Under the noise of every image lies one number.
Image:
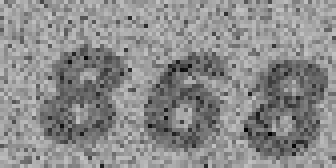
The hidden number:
868
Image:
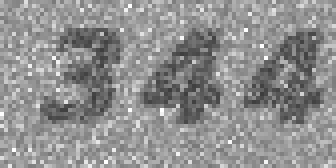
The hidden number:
344
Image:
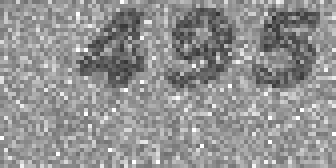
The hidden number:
495
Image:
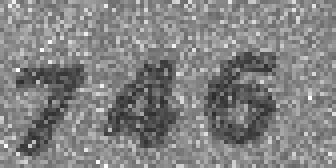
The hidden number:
746
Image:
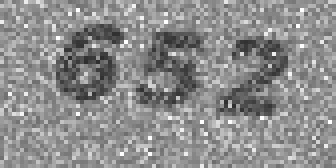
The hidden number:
652
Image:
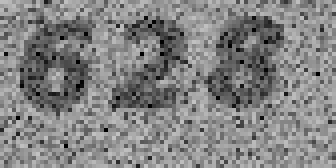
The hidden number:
628
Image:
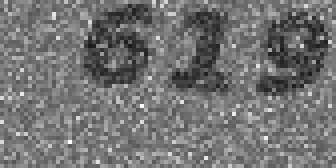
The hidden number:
619
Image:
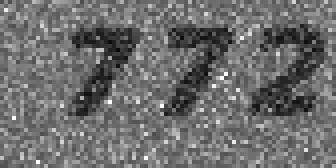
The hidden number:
772
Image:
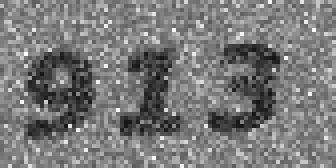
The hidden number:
913
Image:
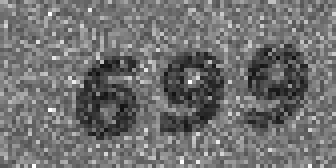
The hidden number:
699
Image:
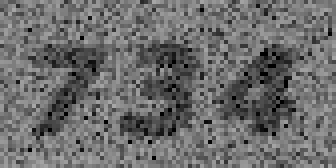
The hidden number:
734
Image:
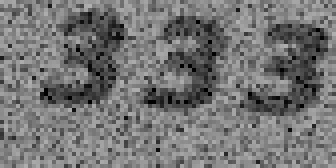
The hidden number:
333
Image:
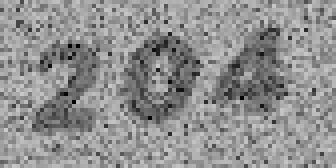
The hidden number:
204
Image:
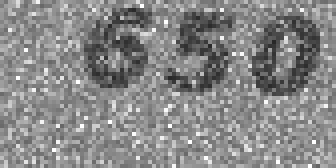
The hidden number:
650
